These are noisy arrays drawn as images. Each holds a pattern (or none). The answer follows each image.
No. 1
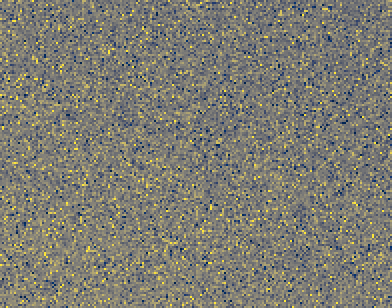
a smooth slope
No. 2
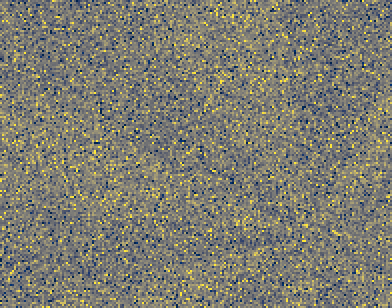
spokes from one point
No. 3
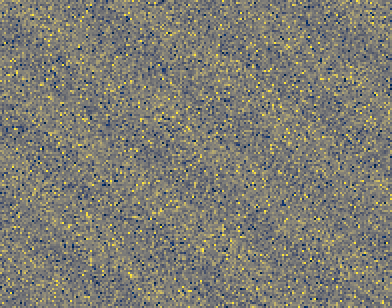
diagonal stripes
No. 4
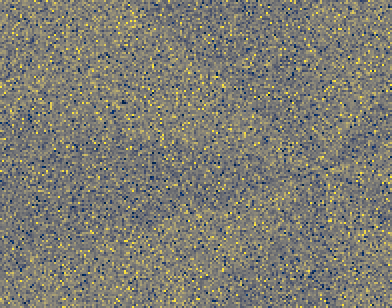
spokes from one point
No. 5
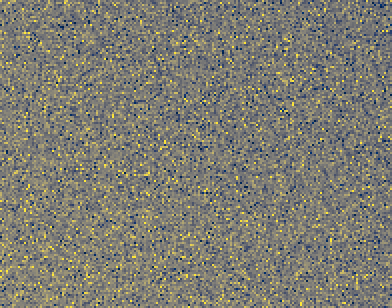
a smooth slope
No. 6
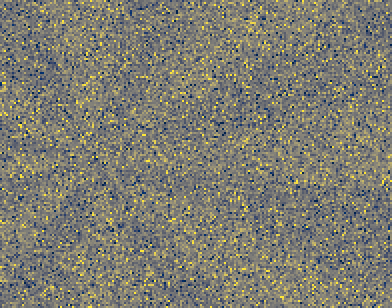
spokes from one point
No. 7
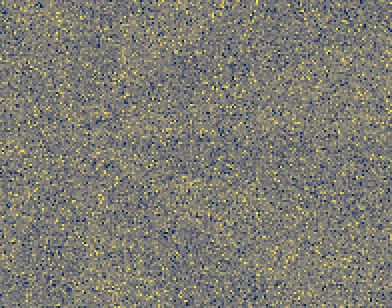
spokes from one point
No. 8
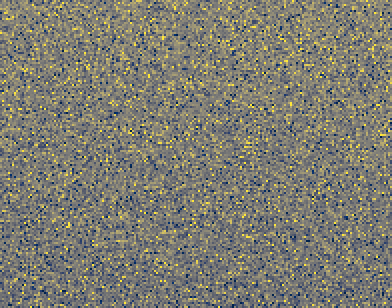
a smooth slope
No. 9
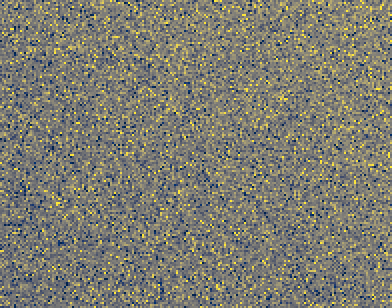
a smooth slope
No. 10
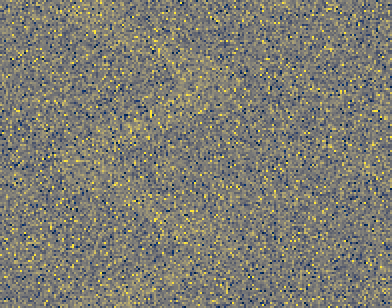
a wavy band
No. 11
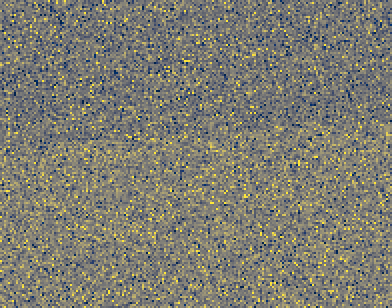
a sharp edge
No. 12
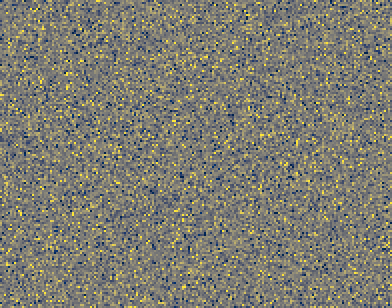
only noise
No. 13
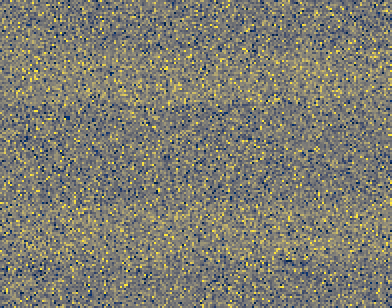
horizontal stripes
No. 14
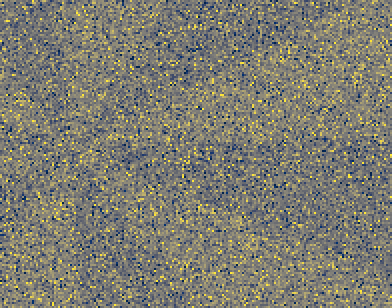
spokes from one point
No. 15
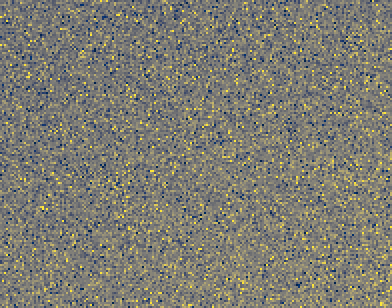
a smooth slope
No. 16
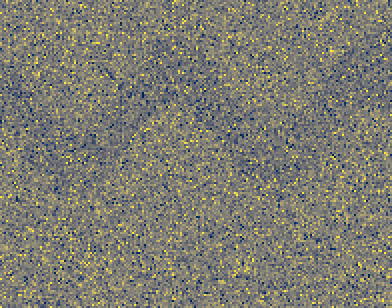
a wavy band
